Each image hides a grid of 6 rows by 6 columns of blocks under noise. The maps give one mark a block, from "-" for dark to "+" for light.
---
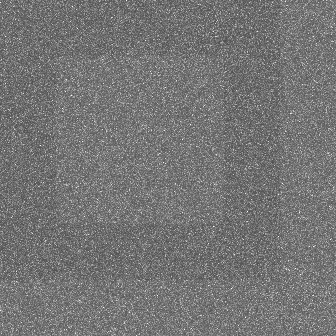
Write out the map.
- - - - - +
- + + + - +
- + + + - +
- + + + - +
- - - - - +
+ + + + + +
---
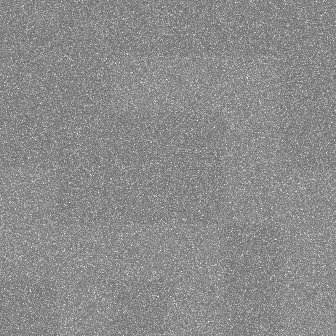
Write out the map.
- - - - - -
- - + + + -
- - - - + -
+ - - - + +
+ + + + - +
- + - + - +
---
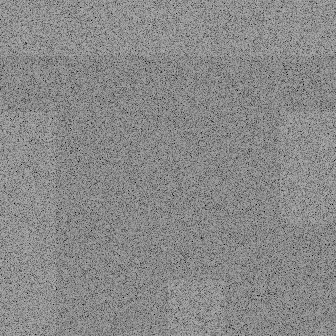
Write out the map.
+ + + + + +
- - - - - -
+ - - - - +
+ - - - - +
+ - - - - -
+ - - + - -
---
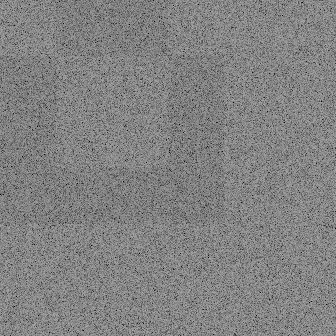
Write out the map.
+ - - + + +
- + + - + +
- + + - + +
- - - - + +
+ + + + + +
+ + + + + +
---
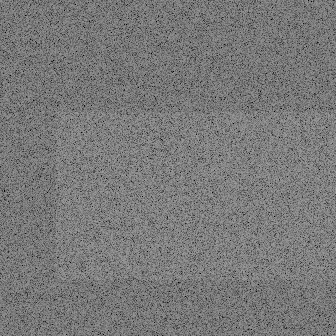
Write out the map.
- - - - - -
- - - - - -
- + + + + +
- + + + + +
- + + + + +
- - - - - -
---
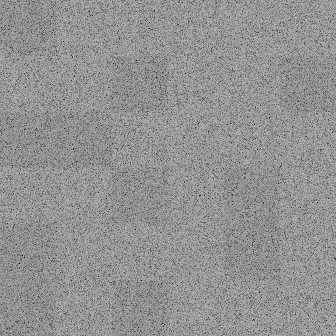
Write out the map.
- + + + + +
+ + - + + -
- - + + + +
+ + - + - +
- + + + - +
- + - + + +
